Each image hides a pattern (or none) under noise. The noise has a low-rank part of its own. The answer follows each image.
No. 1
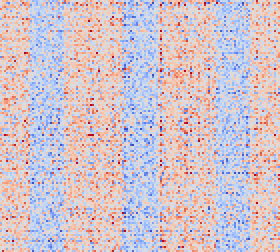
vertical stripes
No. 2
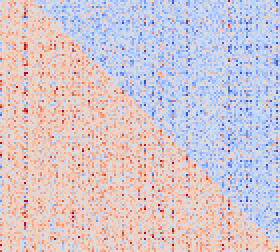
a sharp edge
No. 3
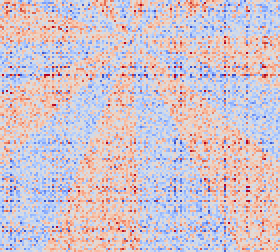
spokes from one point
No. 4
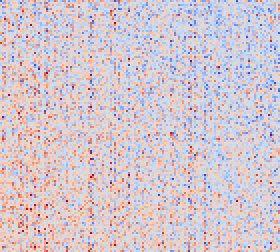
a smooth slope
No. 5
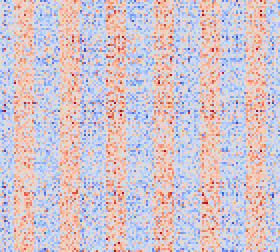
vertical stripes
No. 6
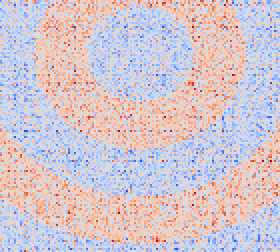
rings round one point
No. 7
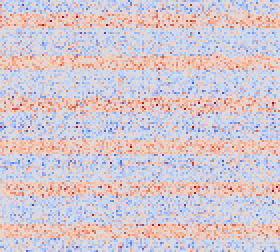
horizontal stripes
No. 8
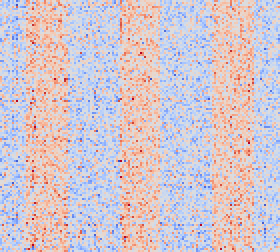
vertical stripes
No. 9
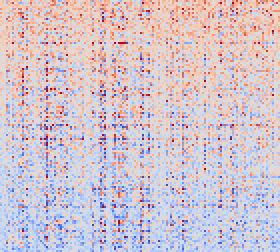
a smooth slope
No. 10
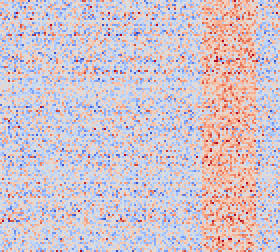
one vertical stripe
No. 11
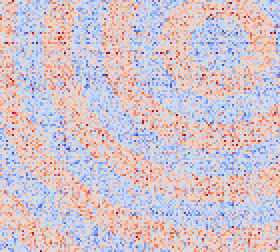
rings round one point
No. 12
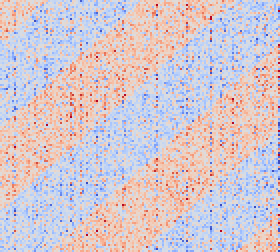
diagonal stripes
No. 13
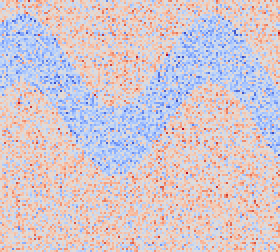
a wavy band
